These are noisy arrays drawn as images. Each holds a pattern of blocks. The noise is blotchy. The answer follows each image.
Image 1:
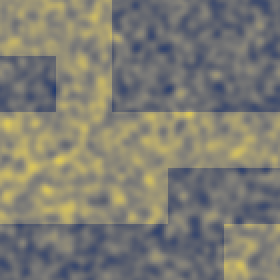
no symmetry
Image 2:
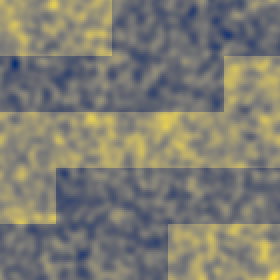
the same after a half turn
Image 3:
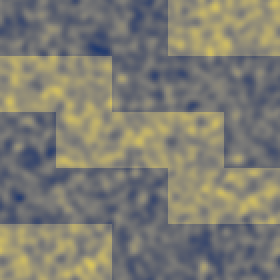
the same after a half turn
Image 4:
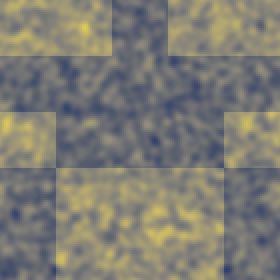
left and right mirror each other
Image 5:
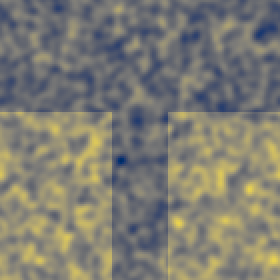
left and right mirror each other
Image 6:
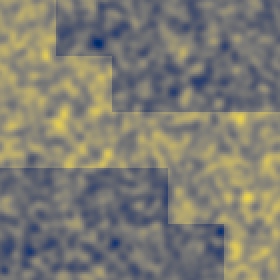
the same after a half turn
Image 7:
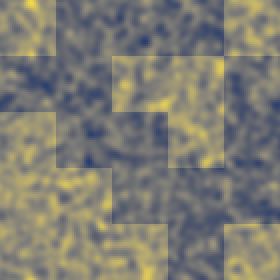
mirrored about the diagonal from the bottom left
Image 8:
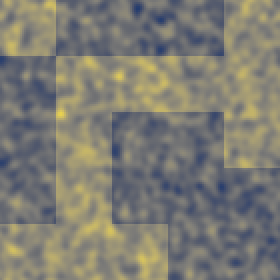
mirrored about the diagonal from the top left
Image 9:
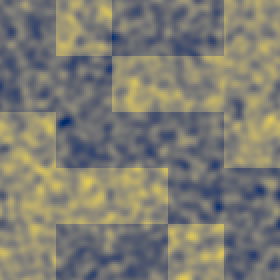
the same after a half turn
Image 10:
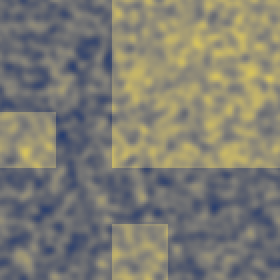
mirrored about the diagonal from the bottom left
